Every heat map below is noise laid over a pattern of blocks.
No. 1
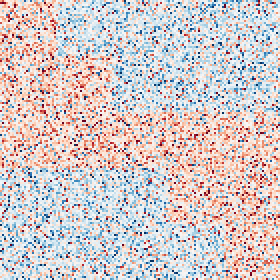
the same after a half turn
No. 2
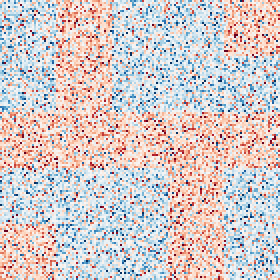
the same after a half turn
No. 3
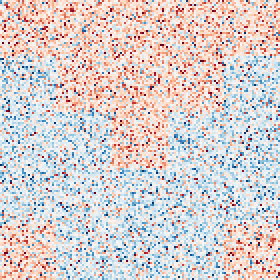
left and right mirror each other
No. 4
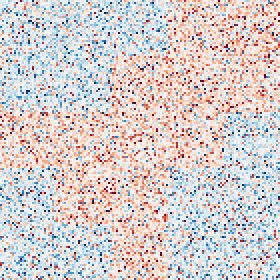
mirrored about the diagonal from the bottom left
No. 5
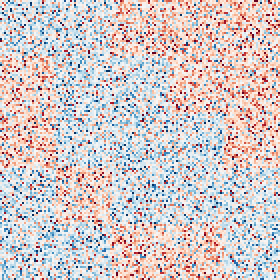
mirrored about the diagonal from the bottom left
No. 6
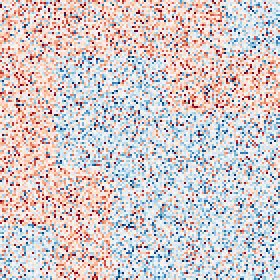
mirrored about the diagonal from the top left
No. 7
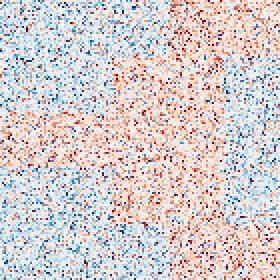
top and bottom mirror each other
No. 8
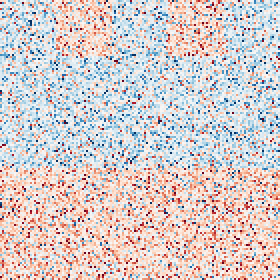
left and right mirror each other
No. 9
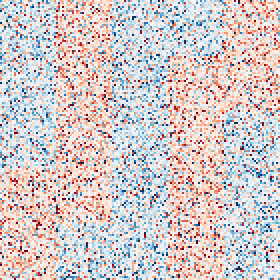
the same after a half turn
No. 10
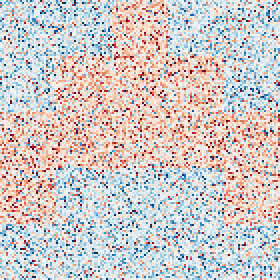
left and right mirror each other
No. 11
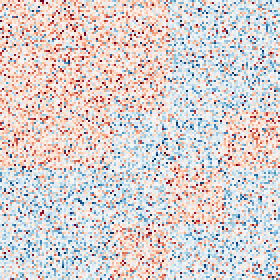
mirrored about the diagonal from the top left
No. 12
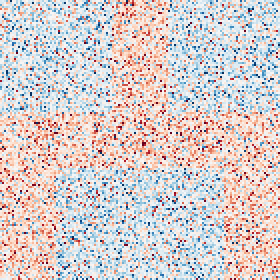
left and right mirror each other
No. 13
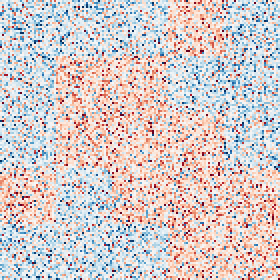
mirrored about the diagonal from the top left
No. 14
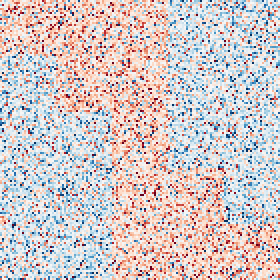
the same after a half turn
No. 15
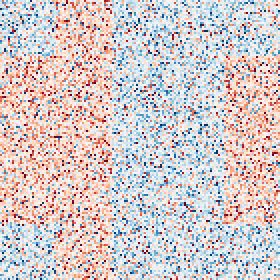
top and bottom mirror each other
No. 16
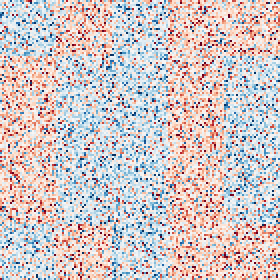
top and bottom mirror each other
